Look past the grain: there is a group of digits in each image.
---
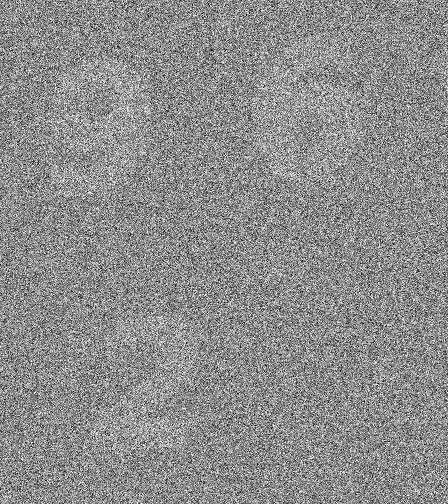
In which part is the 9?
top left
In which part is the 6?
top right
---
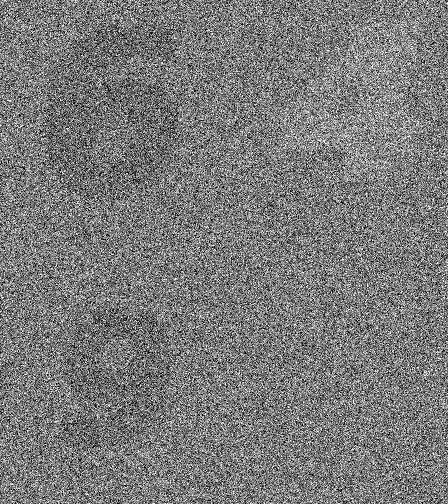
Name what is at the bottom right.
nothing
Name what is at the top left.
6
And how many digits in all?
3
